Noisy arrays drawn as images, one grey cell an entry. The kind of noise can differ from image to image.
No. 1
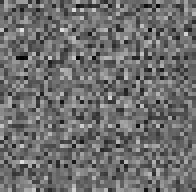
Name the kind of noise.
low rank plus noise
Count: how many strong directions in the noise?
three or four
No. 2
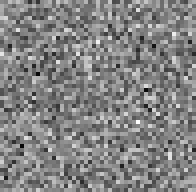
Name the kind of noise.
independent entries
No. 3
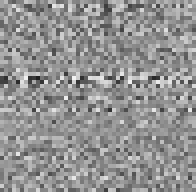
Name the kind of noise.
rows of uneven size
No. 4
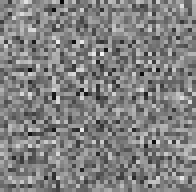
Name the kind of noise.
low rank plus noise
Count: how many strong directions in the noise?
three or four
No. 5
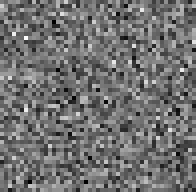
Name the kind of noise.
independent entries
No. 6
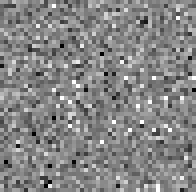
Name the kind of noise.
heavy tails
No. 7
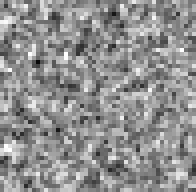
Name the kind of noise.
blotchy
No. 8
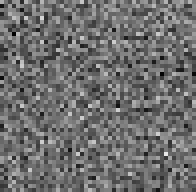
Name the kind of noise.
low rank plus noise
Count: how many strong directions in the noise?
five to eight
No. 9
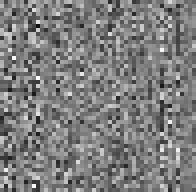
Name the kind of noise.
columns of uneven size
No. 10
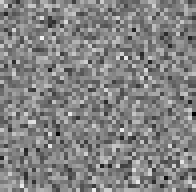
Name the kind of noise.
independent entries
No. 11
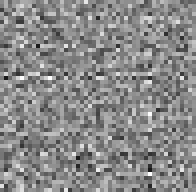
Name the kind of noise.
low rank plus noise
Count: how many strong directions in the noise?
one
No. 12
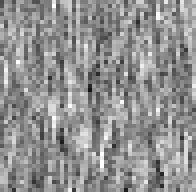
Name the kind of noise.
streaked along the columns
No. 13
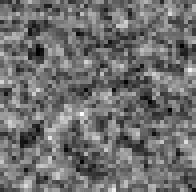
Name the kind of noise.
blotchy
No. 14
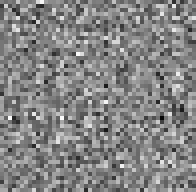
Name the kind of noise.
low rank plus noise
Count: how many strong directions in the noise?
five to eight
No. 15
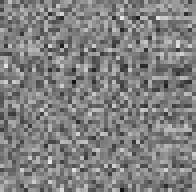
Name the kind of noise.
low rank plus noise
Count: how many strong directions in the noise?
one
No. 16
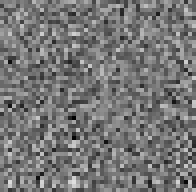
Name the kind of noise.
low rank plus noise
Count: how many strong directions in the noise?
one
